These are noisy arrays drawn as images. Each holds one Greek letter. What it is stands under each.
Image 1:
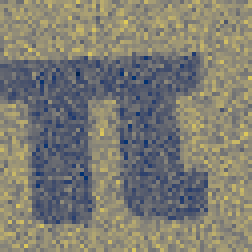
pi
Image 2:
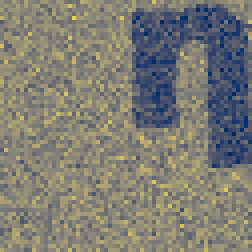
eta
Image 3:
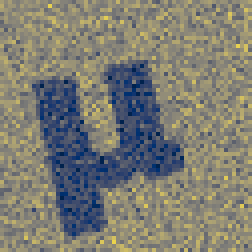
mu
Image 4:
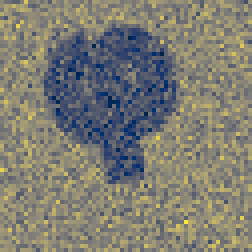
phi
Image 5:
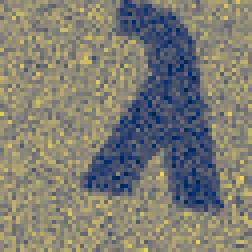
lambda
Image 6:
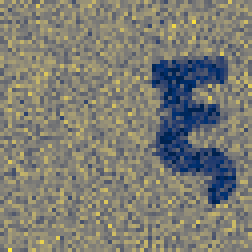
xi
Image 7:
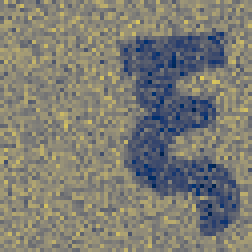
xi
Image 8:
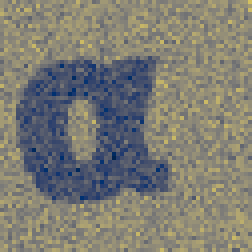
alpha
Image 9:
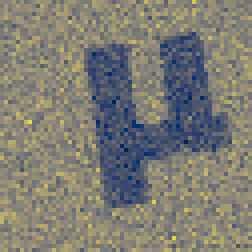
mu
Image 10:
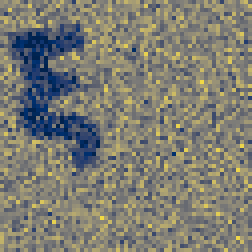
xi
